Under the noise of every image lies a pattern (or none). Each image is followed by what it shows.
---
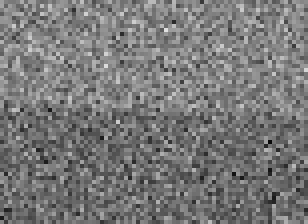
a sharp edge
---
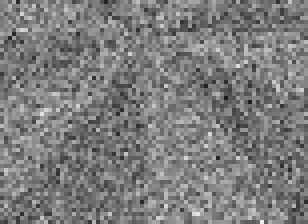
spokes from one point
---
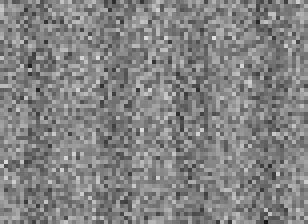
vertical stripes
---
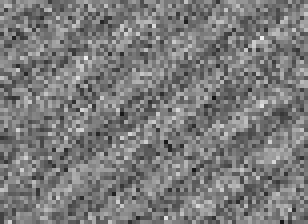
diagonal stripes
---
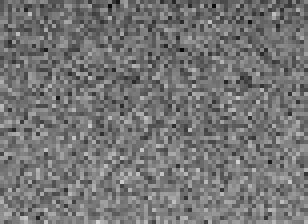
a smooth slope
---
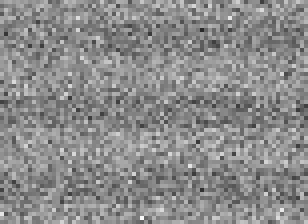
horizontal stripes
